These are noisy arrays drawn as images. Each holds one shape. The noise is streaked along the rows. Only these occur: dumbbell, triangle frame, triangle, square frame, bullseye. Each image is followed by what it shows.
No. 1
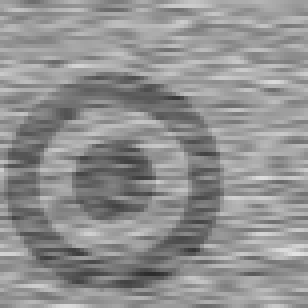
bullseye
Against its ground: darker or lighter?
darker
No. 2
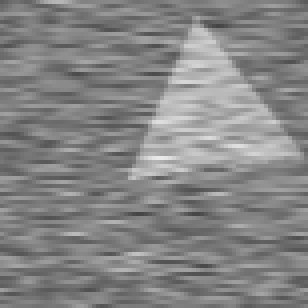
triangle
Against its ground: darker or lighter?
lighter
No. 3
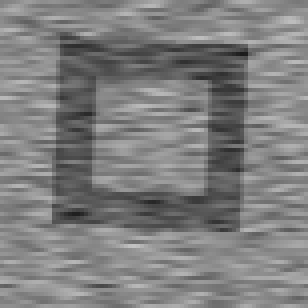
square frame
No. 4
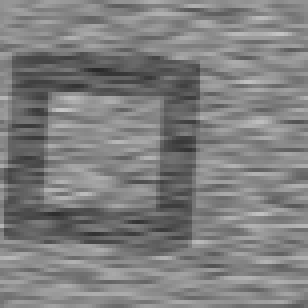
square frame
